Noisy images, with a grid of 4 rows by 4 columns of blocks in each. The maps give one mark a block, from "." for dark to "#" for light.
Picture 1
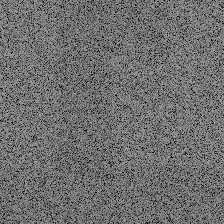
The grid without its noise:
# . . #
# . # #
# . # #
. . . .
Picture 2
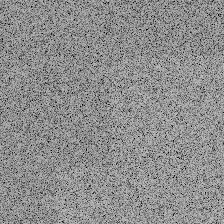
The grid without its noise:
. . . .
. . # #
. . # #
. # # #
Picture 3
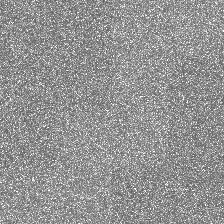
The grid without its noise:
. . # #
. . # .
. # # .
# # . .
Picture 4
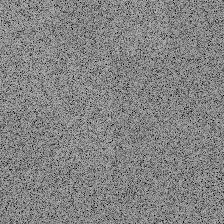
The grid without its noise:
# . # .
# # . .
. # . .
. . . .
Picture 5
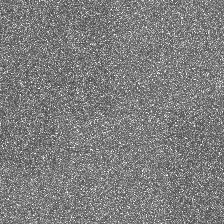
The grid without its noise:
. . # #
. . # #
. # # .
# # # .
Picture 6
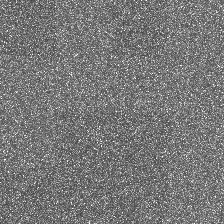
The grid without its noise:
. # . #
# # # #
# . . #
. . . #
